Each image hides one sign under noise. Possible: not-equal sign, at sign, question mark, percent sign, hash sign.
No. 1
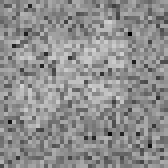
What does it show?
light not-equal sign
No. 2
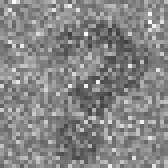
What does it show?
dark question mark
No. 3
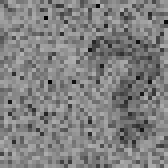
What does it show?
dark question mark
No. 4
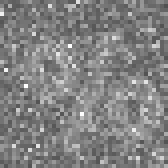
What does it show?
light percent sign
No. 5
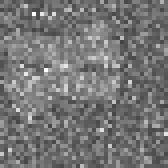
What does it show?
light not-equal sign
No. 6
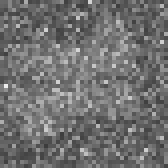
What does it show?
light not-equal sign
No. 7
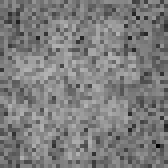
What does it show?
light hash sign
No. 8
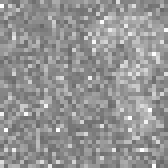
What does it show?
light question mark
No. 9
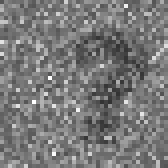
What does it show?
dark question mark
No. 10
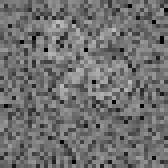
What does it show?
light percent sign
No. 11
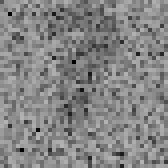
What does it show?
dark question mark
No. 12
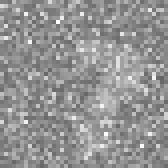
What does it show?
light question mark
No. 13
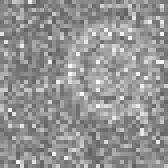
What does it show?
light at sign
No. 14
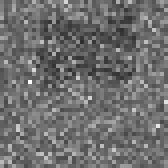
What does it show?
dark not-equal sign
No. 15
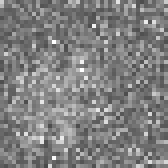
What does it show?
light hash sign
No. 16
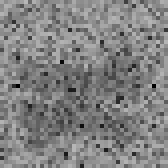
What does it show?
dark not-equal sign
